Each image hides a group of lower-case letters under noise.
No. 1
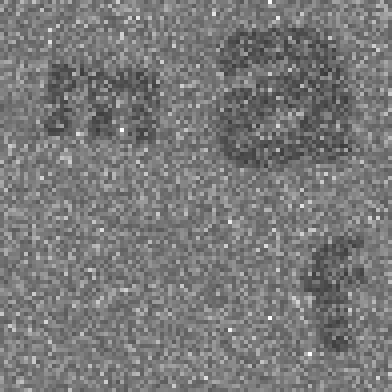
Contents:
top left: m; top right: a; bottom right: f
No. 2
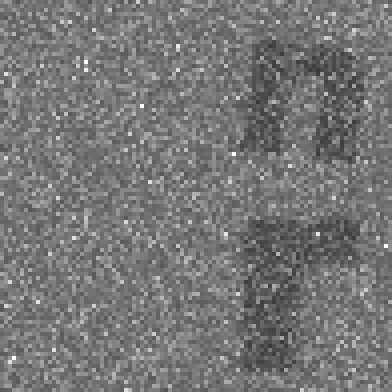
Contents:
top right: n; bottom right: r
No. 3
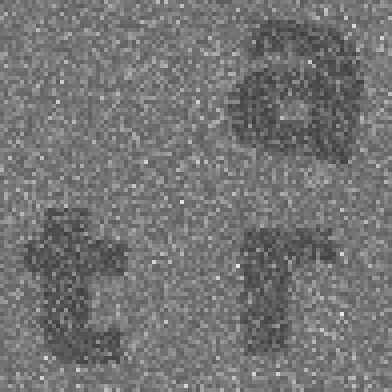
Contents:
top right: a; bottom left: t; bottom right: r
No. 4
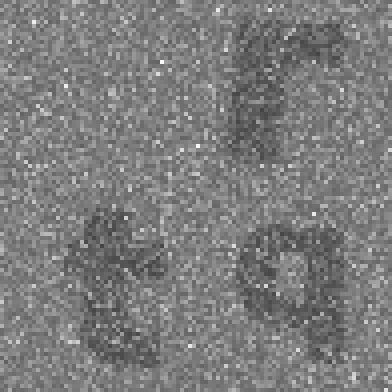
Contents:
top right: r; bottom left: t; bottom right: q
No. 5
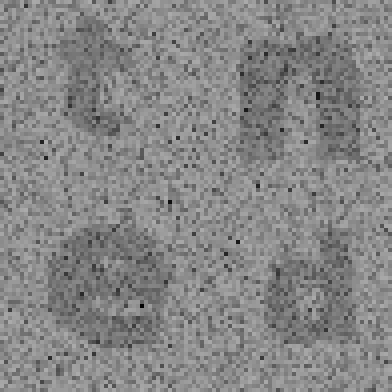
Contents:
top left: t; top right: n; bottom left: e; bottom right: d
